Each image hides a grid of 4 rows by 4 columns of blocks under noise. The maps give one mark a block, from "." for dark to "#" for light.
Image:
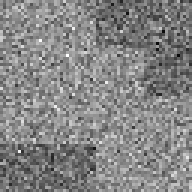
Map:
##..
###.
####
..##
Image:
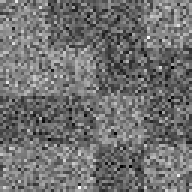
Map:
#..#
##..
..#.
##.#
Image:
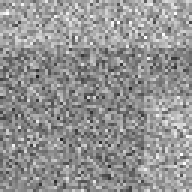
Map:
####
....
...#
...#
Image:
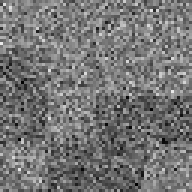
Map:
####
.###
.#..
#..#
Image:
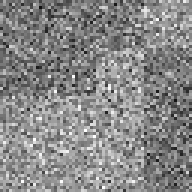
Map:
...#
..#.
###.
###.
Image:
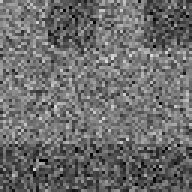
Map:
#.#.
####
####
....
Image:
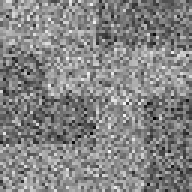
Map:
##..
.###
..#.
###.
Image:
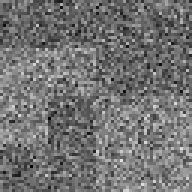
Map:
....
##..
#.##
..##
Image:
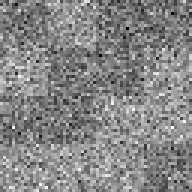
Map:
.#..
#..#
..##
###.
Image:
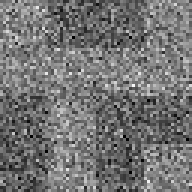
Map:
#..#
####
.#..
.#.#
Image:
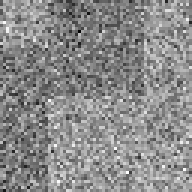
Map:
#..#
...#
.###
.###
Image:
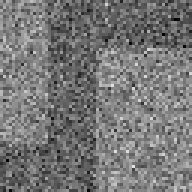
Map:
#...
#.##
#.##
..##
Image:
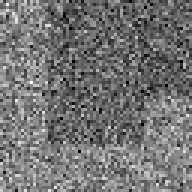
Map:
#...
#...
#..#
####
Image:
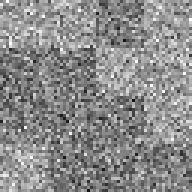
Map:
##.#
..##
...#
#...
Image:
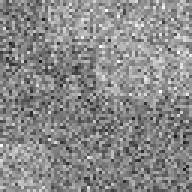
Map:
.###
..##
....
#...
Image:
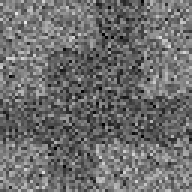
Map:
##.#
#..#
....
#.##
